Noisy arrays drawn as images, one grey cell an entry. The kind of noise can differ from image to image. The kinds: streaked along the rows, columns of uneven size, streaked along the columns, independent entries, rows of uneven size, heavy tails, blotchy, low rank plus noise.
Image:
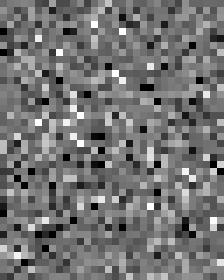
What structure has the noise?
heavy tails
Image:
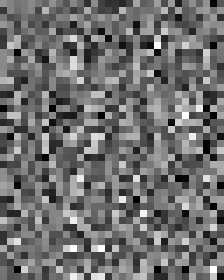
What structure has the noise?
low rank plus noise
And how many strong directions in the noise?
three or four
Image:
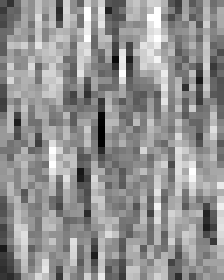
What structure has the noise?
streaked along the columns
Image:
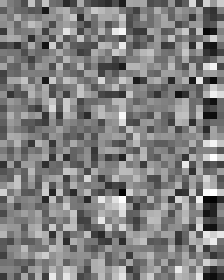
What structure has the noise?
low rank plus noise
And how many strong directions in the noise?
one
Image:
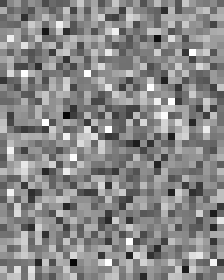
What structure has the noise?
independent entries
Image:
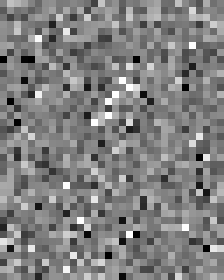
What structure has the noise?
heavy tails
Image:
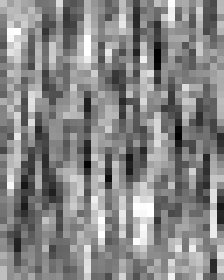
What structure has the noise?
streaked along the columns
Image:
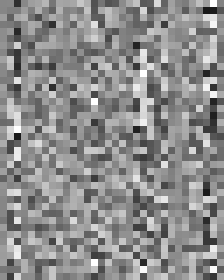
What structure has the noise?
columns of uneven size
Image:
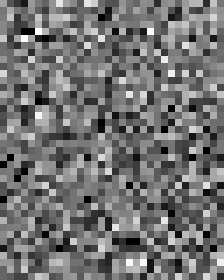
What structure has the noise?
low rank plus noise
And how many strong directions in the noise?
three or four
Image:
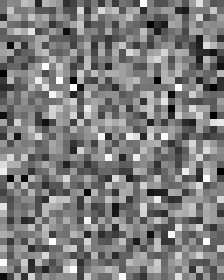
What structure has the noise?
low rank plus noise
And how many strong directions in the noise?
five to eight
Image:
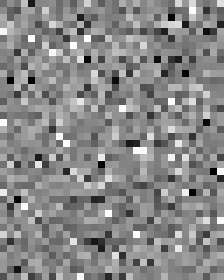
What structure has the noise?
heavy tails
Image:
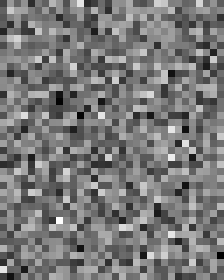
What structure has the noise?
independent entries
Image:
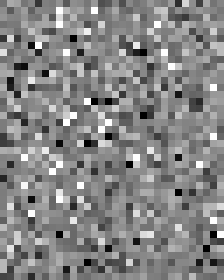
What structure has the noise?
heavy tails
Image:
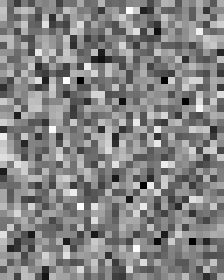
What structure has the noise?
independent entries
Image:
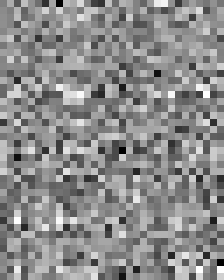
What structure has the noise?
low rank plus noise
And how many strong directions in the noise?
three or four
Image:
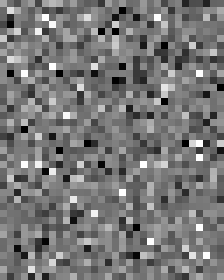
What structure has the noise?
heavy tails
